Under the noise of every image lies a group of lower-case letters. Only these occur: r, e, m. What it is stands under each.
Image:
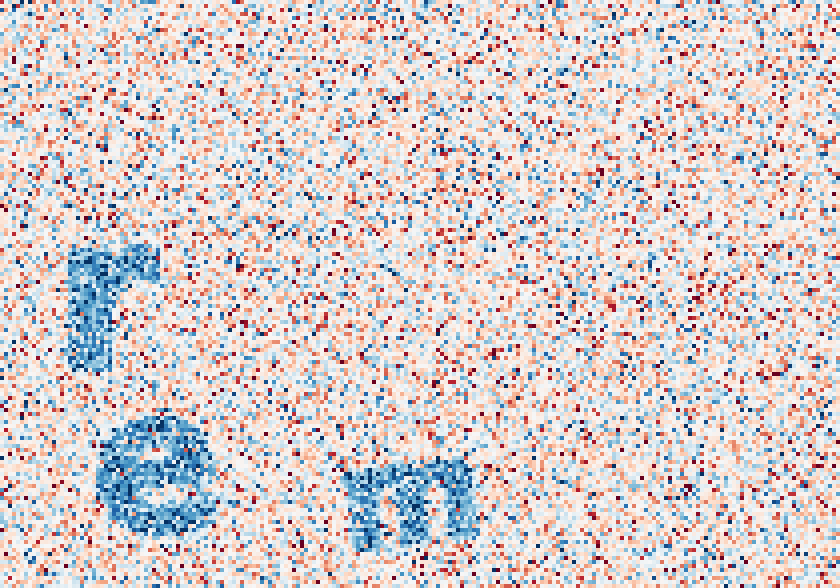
middle left: r; bottom left: e; bottom middle: m
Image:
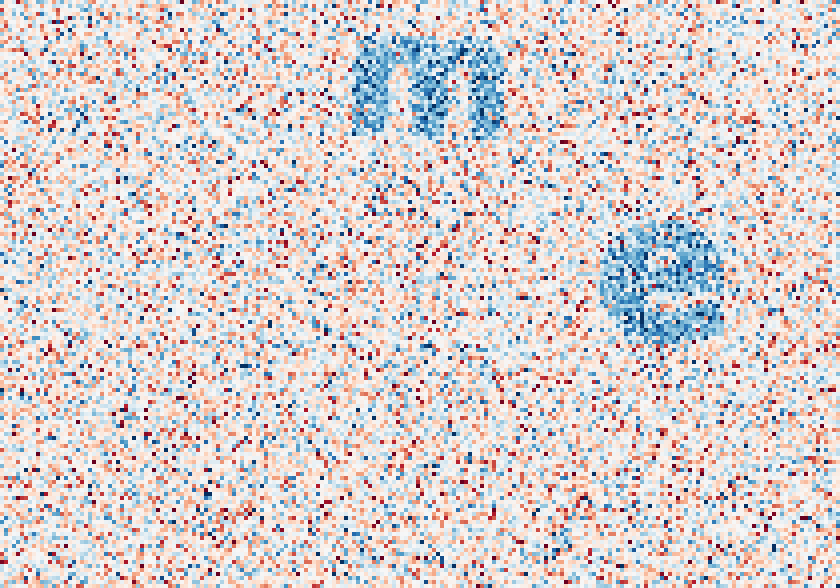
top middle: m; middle right: e
